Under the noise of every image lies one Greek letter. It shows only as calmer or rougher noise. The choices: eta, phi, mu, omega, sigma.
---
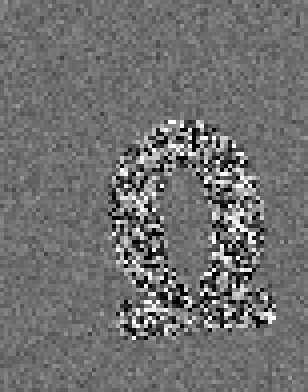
omega
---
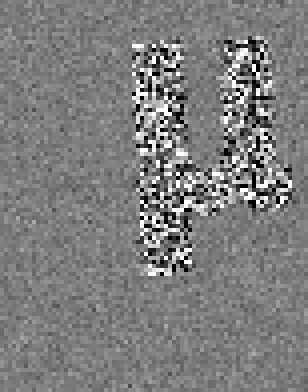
mu
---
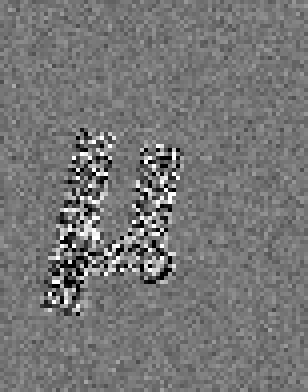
mu
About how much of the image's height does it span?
half
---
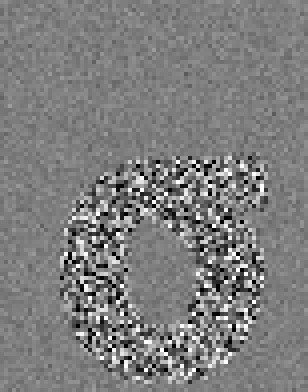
sigma
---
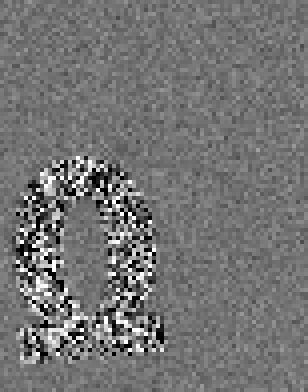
omega
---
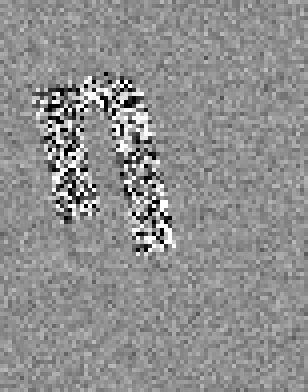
eta
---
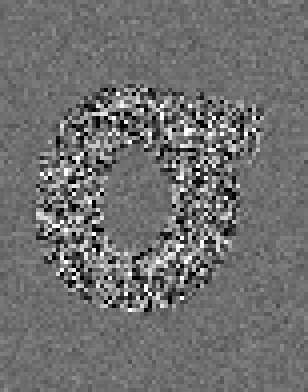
sigma
